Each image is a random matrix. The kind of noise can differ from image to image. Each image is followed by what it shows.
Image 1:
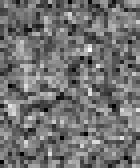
blotchy
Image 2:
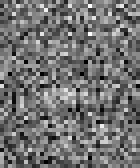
low rank plus noise
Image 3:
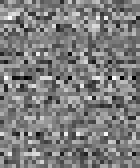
rows of uneven size
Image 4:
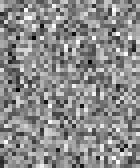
independent entries
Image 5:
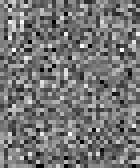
low rank plus noise
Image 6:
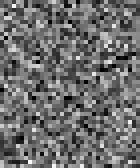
independent entries
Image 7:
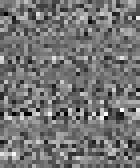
rows of uneven size
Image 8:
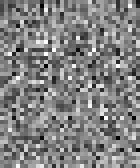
low rank plus noise
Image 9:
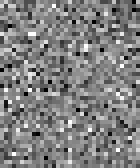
heavy tails
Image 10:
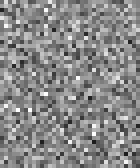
independent entries
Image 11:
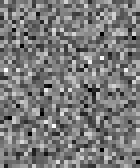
independent entries
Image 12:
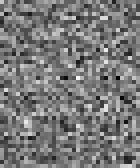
low rank plus noise
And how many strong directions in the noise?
three or four
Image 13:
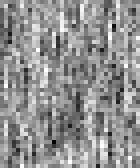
streaked along the columns
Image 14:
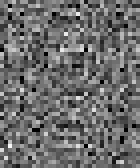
low rank plus noise
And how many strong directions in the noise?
three or four
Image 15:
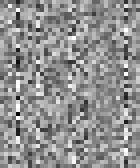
columns of uneven size
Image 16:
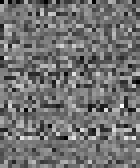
rows of uneven size
